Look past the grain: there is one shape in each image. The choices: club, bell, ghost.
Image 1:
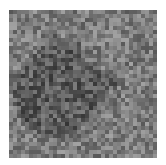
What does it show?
dark ghost
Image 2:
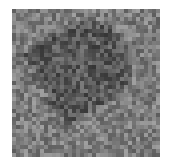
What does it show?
dark ghost
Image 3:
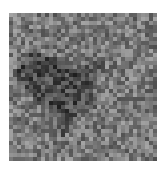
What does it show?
dark bell
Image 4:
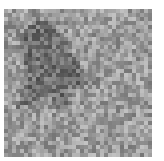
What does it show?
dark bell
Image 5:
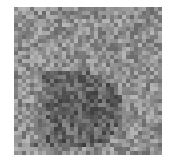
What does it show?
dark ghost
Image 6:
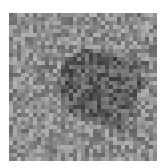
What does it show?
dark ghost
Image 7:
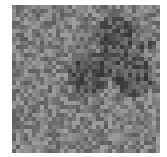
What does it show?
dark club
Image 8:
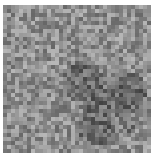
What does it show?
dark club
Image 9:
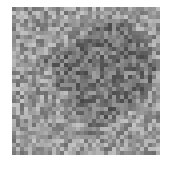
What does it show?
dark ghost
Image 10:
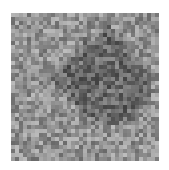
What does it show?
dark ghost
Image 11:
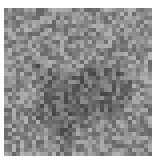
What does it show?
dark bell
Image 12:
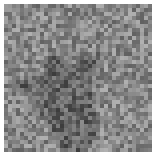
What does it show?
dark bell
